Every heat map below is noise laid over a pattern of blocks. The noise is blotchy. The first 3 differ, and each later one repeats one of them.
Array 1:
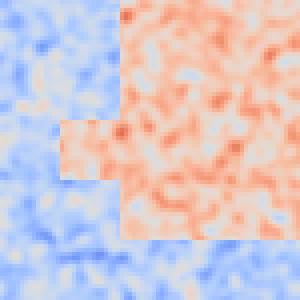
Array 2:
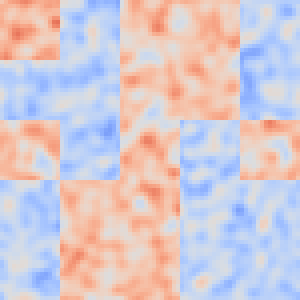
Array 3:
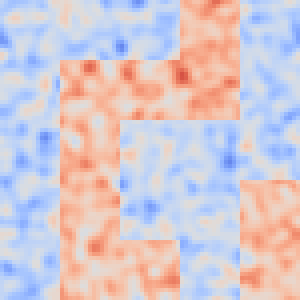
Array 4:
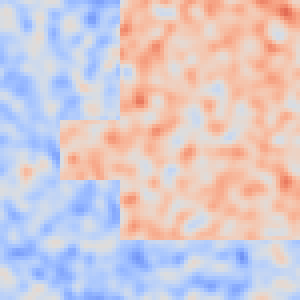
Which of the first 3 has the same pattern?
1
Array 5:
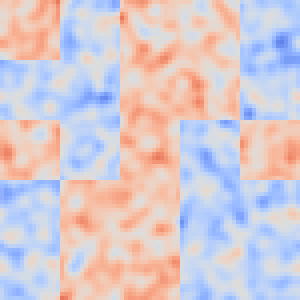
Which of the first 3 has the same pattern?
2
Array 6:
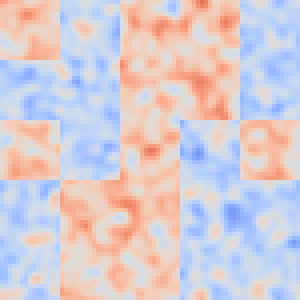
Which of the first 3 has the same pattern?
2
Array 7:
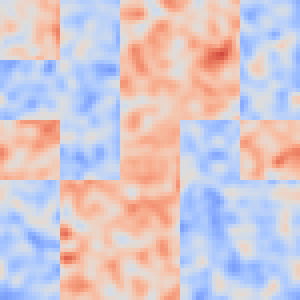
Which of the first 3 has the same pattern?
2
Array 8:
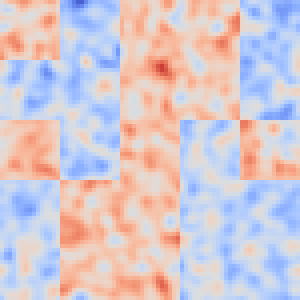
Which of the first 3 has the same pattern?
2
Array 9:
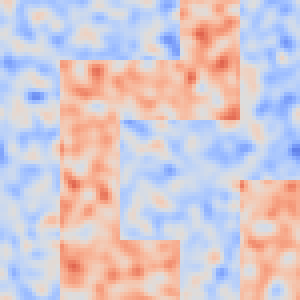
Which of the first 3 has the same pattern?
3
